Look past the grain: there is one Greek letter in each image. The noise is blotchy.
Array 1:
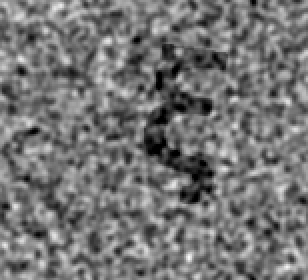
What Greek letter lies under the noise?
xi
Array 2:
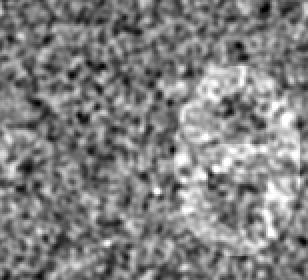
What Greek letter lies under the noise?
theta
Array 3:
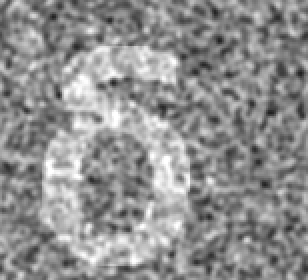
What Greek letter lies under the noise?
delta
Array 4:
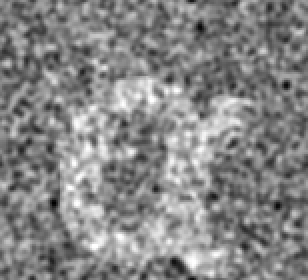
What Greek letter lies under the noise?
alpha
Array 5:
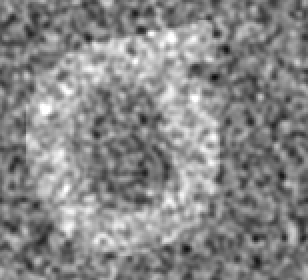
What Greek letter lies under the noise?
sigma
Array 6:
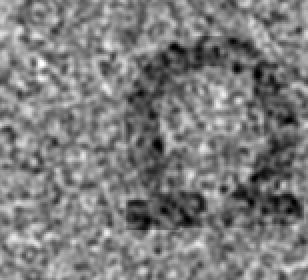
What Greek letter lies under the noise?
omega
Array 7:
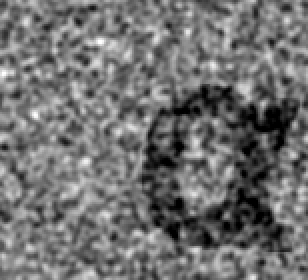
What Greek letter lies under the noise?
alpha
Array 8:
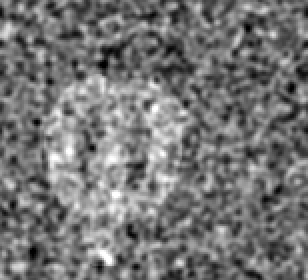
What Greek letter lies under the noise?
phi
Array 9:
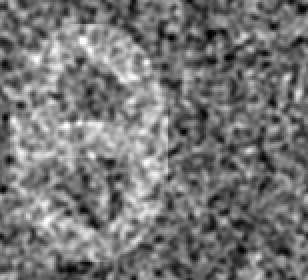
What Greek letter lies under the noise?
theta
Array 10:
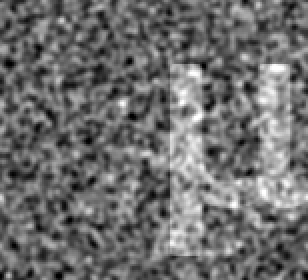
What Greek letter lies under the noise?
mu
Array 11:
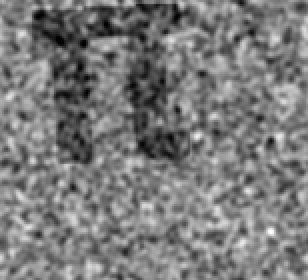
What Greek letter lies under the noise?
pi
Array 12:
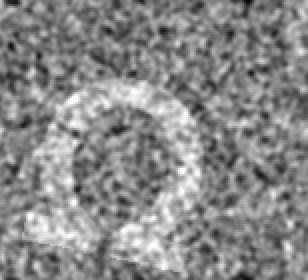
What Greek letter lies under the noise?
omega
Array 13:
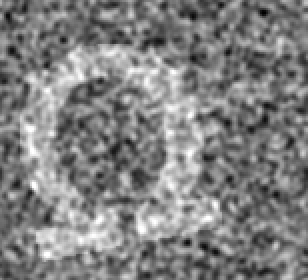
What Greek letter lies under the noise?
omega
